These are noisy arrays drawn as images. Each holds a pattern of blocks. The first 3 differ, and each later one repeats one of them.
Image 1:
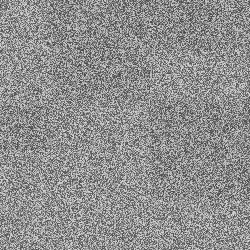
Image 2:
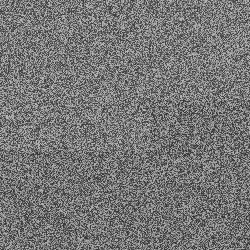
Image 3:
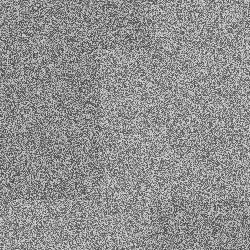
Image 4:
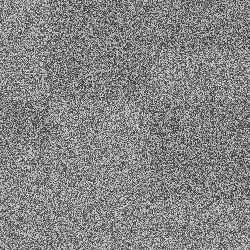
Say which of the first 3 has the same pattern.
1
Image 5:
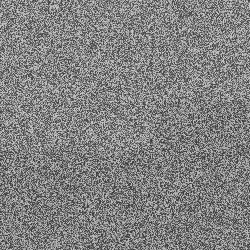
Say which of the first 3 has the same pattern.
2
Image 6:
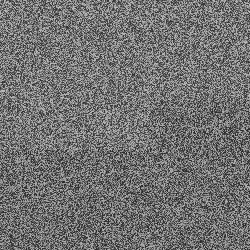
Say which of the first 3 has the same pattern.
2
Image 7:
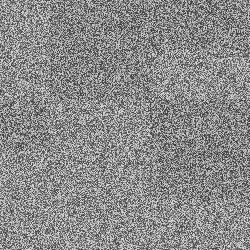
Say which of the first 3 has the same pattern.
1
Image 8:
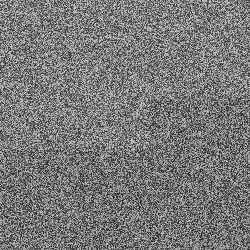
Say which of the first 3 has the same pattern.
2
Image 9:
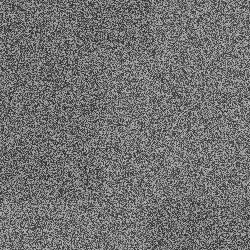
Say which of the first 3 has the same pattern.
3
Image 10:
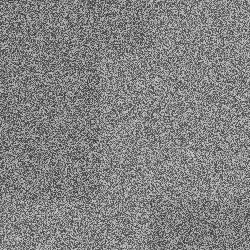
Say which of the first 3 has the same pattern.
3
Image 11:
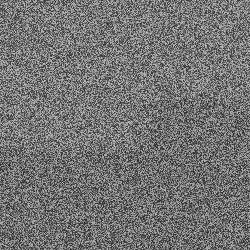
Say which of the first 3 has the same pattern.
2
